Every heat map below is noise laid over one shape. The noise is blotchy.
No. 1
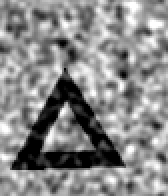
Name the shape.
triangle frame
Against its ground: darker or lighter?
darker
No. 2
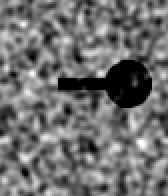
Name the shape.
lollipop
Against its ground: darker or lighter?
darker
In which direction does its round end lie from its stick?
right
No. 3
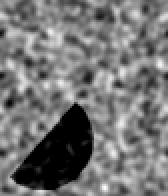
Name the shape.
half disc
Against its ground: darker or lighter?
darker
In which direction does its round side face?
down and right
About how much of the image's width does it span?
half
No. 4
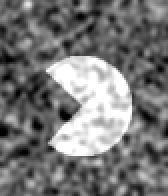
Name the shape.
disc with a wedge cut out
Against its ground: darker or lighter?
lighter
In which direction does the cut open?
left
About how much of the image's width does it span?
half
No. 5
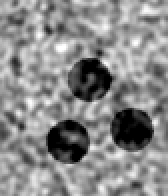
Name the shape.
three dots
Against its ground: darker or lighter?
darker
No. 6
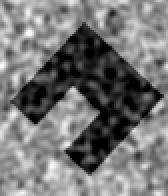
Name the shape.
square with a notch
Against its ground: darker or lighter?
darker
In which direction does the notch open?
down and left
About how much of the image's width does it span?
nearly all
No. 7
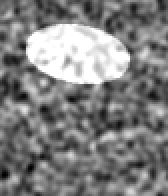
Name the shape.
ellipse
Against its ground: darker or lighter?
lighter
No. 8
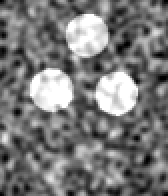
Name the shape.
three dots
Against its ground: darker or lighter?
lighter
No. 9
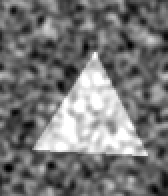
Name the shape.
triangle
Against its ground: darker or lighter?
lighter
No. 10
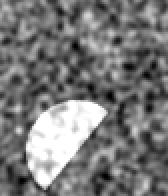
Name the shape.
half disc
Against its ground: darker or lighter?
lighter
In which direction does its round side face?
up and left
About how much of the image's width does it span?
half
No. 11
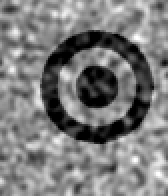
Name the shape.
bullseye
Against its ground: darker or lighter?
darker
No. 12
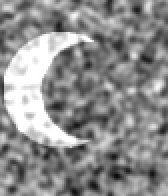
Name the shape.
crescent
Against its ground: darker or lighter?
lighter
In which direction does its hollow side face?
right
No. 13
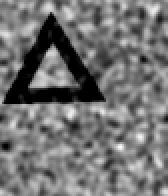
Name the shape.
triangle frame
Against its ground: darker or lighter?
darker
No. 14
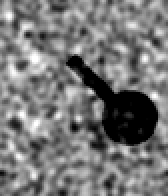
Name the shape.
lollipop
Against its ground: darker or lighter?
darker
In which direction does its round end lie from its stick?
down and right
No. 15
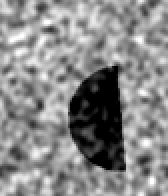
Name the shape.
half disc
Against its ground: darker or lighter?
darker
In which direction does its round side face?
left
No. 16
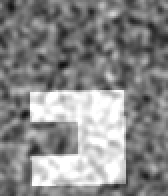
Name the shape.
square with a notch
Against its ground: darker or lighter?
lighter
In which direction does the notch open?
left
